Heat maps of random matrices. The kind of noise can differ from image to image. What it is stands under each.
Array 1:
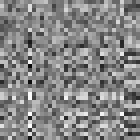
low rank plus noise
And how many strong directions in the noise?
one
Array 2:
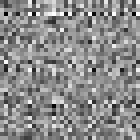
low rank plus noise
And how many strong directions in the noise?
one
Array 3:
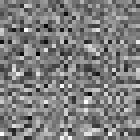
low rank plus noise
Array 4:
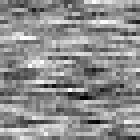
streaked along the rows
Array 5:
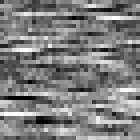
streaked along the rows
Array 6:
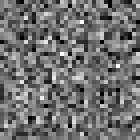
low rank plus noise
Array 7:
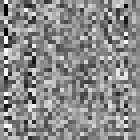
columns of uneven size
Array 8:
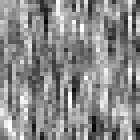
streaked along the columns
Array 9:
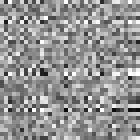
low rank plus noise
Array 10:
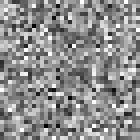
independent entries
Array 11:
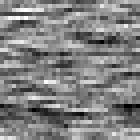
streaked along the rows
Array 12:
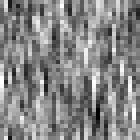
streaked along the columns
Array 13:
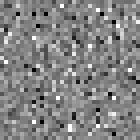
heavy tails
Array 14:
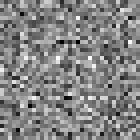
low rank plus noise
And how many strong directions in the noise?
five to eight
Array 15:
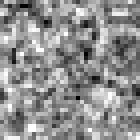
blotchy
